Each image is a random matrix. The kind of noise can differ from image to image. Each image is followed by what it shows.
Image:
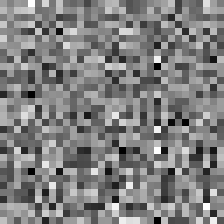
low rank plus noise
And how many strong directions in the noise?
two
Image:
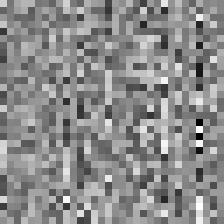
columns of uneven size
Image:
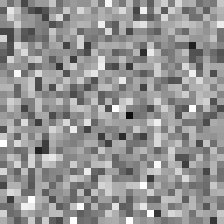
independent entries
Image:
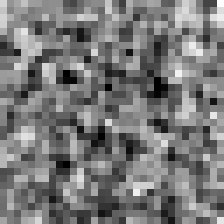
blotchy
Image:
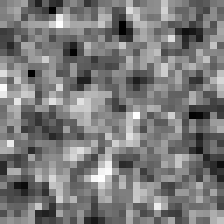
blotchy
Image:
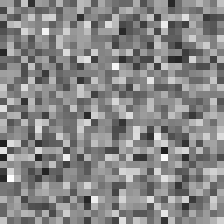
low rank plus noise
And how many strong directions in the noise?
three or four
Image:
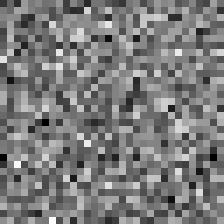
independent entries
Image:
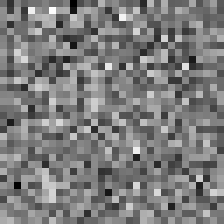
independent entries
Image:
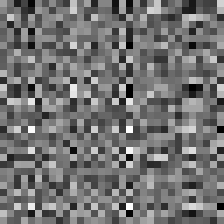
low rank plus noise
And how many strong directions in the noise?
one
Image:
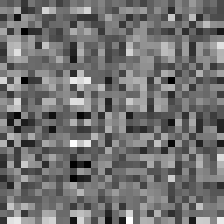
low rank plus noise
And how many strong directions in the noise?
two
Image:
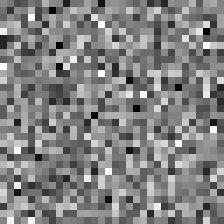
independent entries
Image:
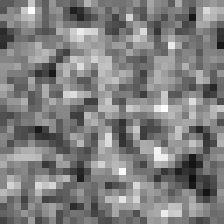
blotchy
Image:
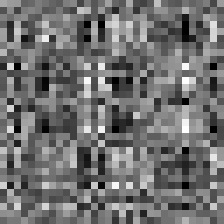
low rank plus noise
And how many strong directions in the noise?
one
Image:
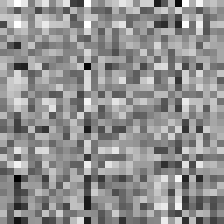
low rank plus noise
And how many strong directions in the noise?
one
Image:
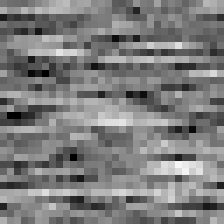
streaked along the rows
